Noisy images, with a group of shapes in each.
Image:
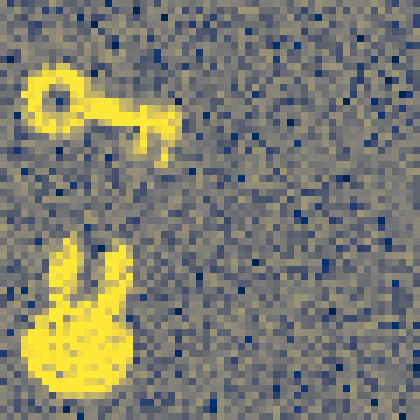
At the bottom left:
rabbit's head
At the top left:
key
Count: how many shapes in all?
2
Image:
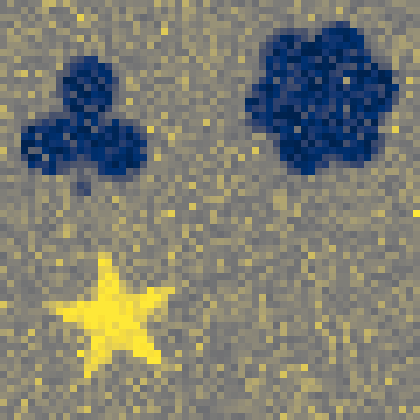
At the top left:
club
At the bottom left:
star
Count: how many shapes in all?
3
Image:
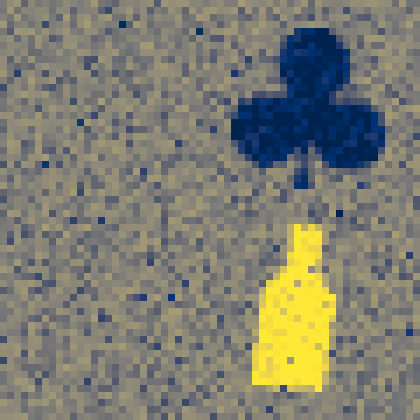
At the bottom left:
nothing
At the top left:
nothing
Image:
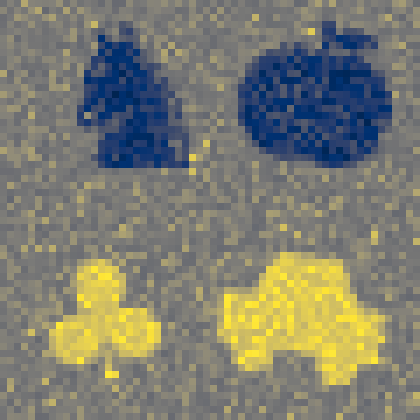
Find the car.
bottom right
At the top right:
apple
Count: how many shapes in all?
4
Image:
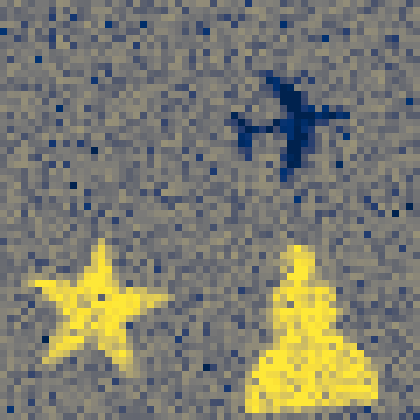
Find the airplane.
top right
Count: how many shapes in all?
3
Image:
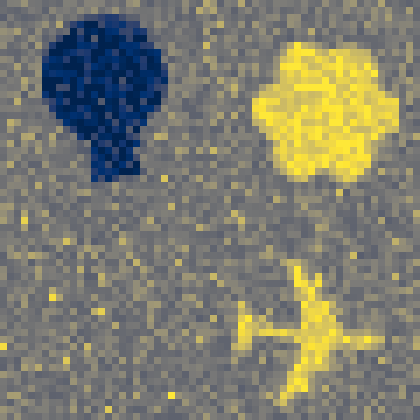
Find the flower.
top right
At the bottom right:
airplane
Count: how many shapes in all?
3
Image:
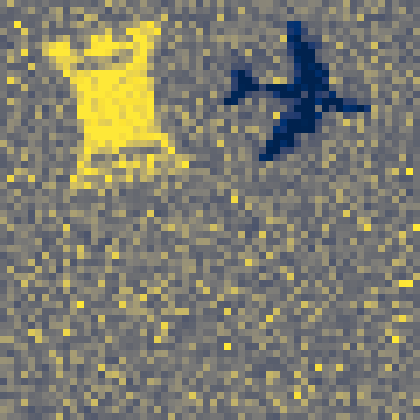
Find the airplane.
top right
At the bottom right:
nothing
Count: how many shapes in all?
2
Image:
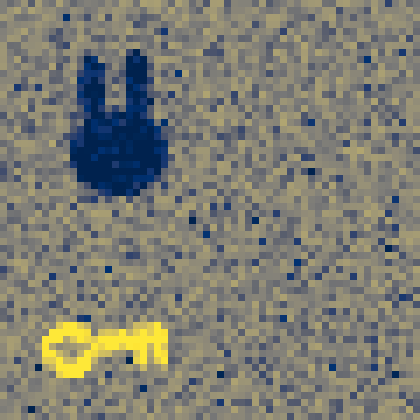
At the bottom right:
nothing
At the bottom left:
key
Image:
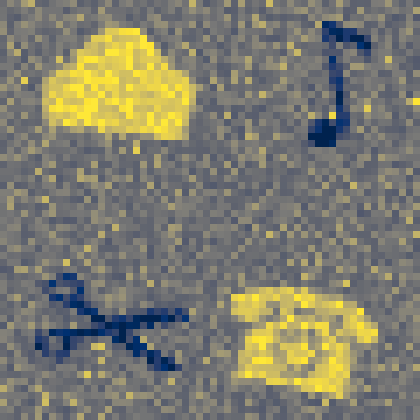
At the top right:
musical note
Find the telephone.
bottom right
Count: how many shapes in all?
4
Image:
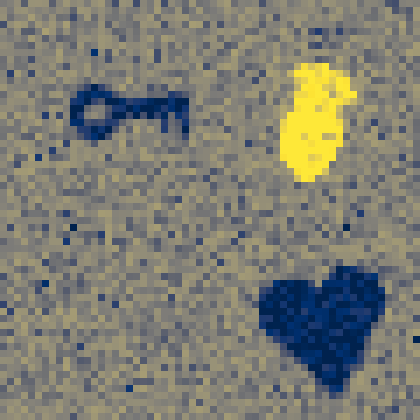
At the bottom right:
heart
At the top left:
key
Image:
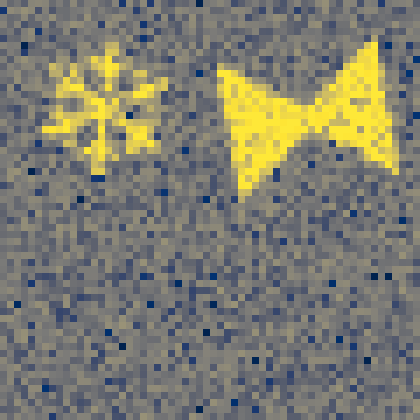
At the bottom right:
nothing
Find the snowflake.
top left
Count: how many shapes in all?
2
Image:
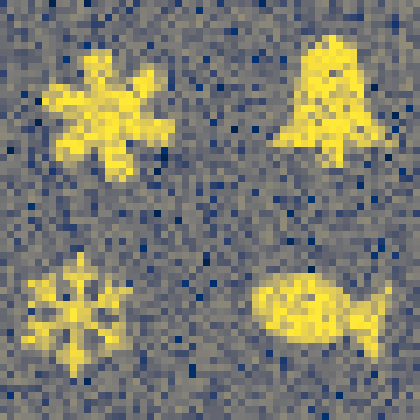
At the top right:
bell
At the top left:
asterisk
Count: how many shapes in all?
4
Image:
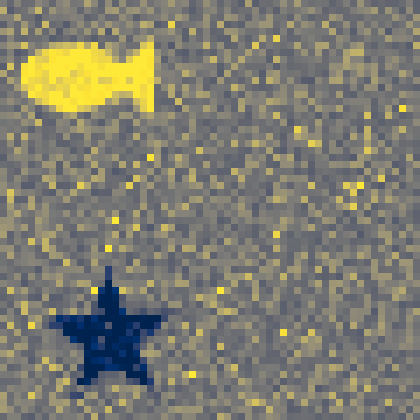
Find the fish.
top left
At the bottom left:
star
